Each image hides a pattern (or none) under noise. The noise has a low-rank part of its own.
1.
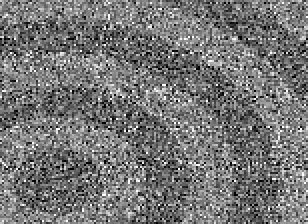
rings round one point
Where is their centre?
bottom left
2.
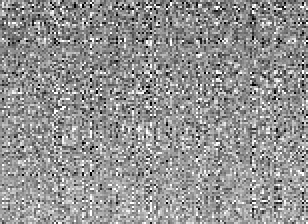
a smooth slope
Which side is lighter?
bottom
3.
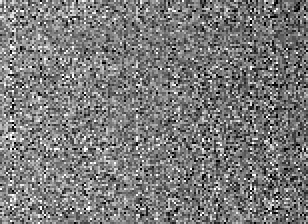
a smooth slope
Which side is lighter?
left
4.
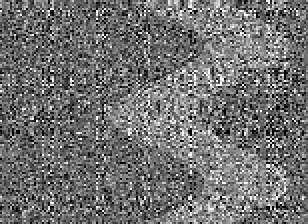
a wavy band
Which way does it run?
top to bottom
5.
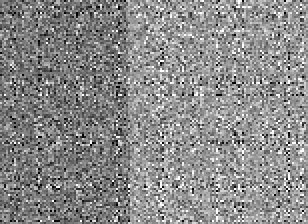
a sharp edge
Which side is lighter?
right
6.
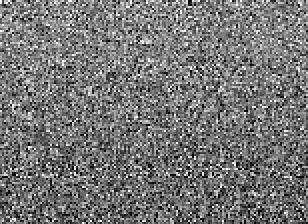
a smooth slope
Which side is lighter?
top
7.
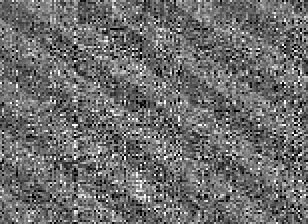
diagonal stripes
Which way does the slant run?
top left to bottom right
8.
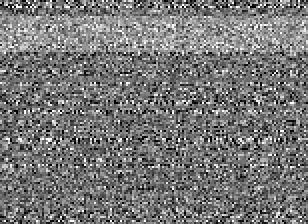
one horizontal stripe
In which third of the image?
top
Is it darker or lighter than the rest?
lighter
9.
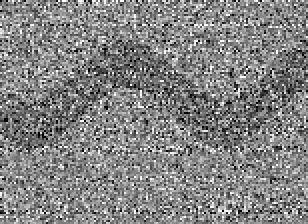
a wavy band
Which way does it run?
left to right
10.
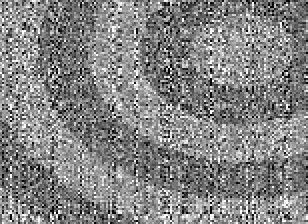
rings round one point
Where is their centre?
top right
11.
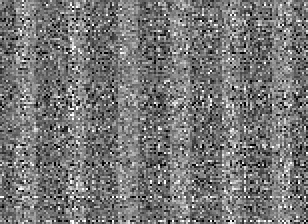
vertical stripes
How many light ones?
6
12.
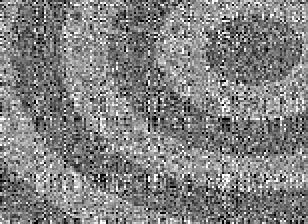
rings round one point
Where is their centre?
top right
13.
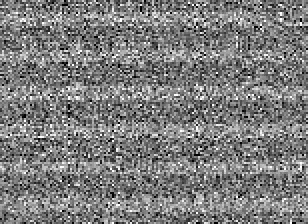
horizontal stripes
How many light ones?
6
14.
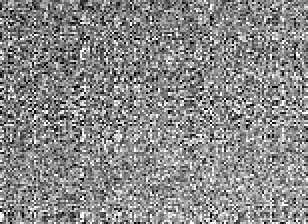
a smooth slope
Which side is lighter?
bottom right
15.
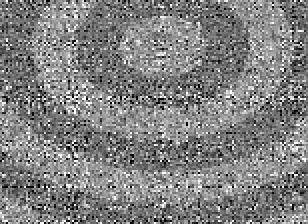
rings round one point
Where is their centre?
top middle
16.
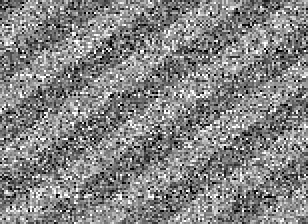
diagonal stripes
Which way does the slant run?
bottom left to top right
